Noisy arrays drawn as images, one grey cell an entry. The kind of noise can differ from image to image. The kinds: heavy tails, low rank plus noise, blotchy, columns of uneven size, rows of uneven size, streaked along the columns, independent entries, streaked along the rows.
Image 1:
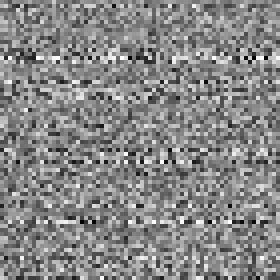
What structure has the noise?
rows of uneven size
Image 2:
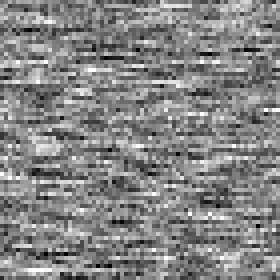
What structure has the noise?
streaked along the rows
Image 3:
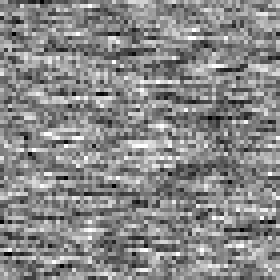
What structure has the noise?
streaked along the rows
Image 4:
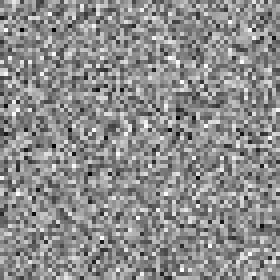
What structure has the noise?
independent entries
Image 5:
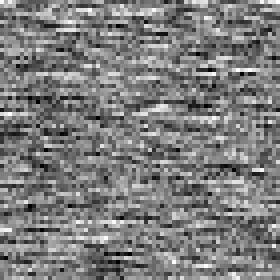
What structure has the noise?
streaked along the rows
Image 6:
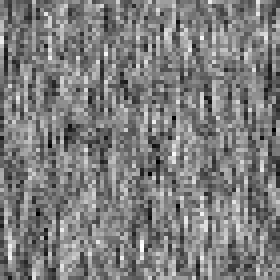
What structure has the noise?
streaked along the columns
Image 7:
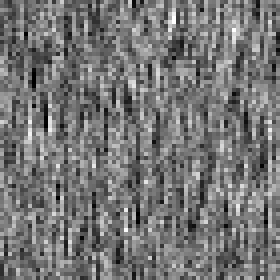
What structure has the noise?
streaked along the columns
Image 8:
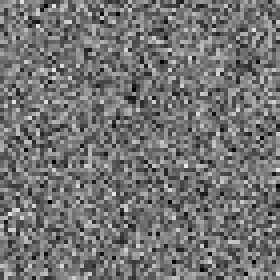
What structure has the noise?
independent entries
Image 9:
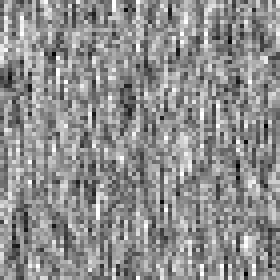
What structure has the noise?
streaked along the columns
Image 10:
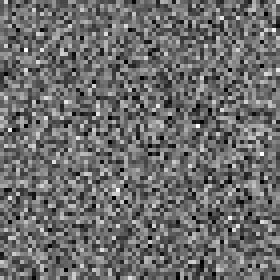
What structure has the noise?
independent entries
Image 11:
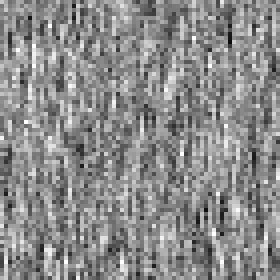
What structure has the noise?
streaked along the columns
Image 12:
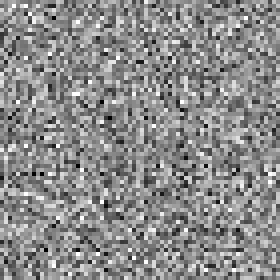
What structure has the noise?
low rank plus noise
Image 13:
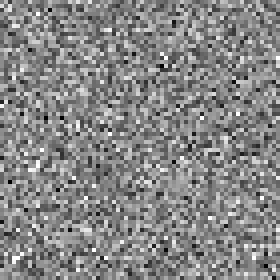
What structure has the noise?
independent entries
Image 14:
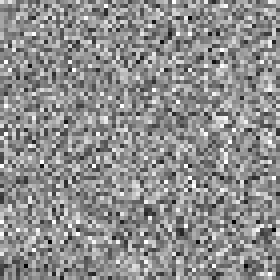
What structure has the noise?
low rank plus noise
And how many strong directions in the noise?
five to eight
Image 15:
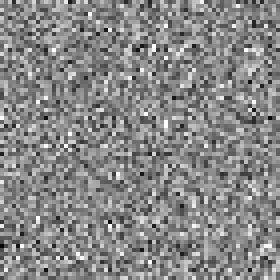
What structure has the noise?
low rank plus noise
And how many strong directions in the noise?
five to eight
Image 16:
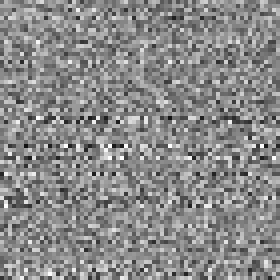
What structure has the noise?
rows of uneven size
